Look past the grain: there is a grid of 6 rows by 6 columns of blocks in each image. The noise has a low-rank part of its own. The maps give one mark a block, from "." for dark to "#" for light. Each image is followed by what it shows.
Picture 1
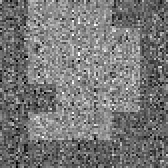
. # # # . .
. # # # # .
. # # # # .
. . # # # .
. # # # . .
. . . . . .
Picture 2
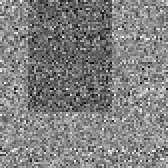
# . . . # #
# . . . # #
# . . . # #
# . . . # #
# # # # # #
# # # # # #
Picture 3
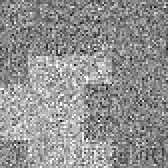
. . . . . .
. . . . . .
. # # # . .
# # # . . .
# # # . . .
. # # # . .
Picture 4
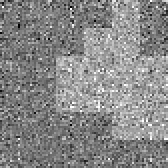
. . . . # .
. . . # # .
. . # # # #
. . # # # #
. . . . # #
. . . . . .
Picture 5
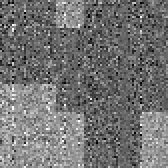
. . # . . .
. . . . . .
. . . . . .
# # . . . .
# # # . . #
# # # . . #
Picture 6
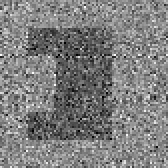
# # # # # #
# . . . # #
# # . . # #
# # . . # #
# . . . # #
# # # # # #
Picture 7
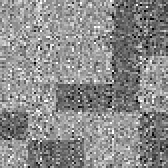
# # # # . .
# # # # . .
# # # # . #
# # . . . #
. # # # # .
# . . # # .
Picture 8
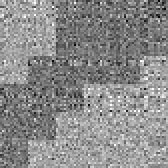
# # . . . .
# # . . . .
# . . . . #
. . . # # #
. . # # # #
. # # # # #
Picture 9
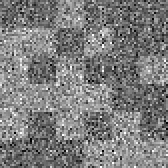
. . # . . .
# # . # . .
# . # . . #
# # # # . .
# . # . # .
. . . # # #
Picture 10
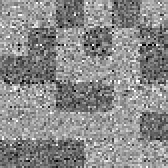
# # . # . #
# . # . # .
. . # # # .
# # . . # #
# # # # # .
. . . # # #
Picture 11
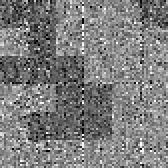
. . # # # .
# . # # # #
. . . # # #
# # . . # #
# . . . # #
# # # # # #
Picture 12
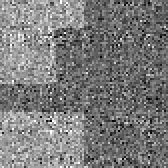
# # # . . .
# # . . . .
# # . . . .
. . . . . .
# # # . . .
# # # . . .
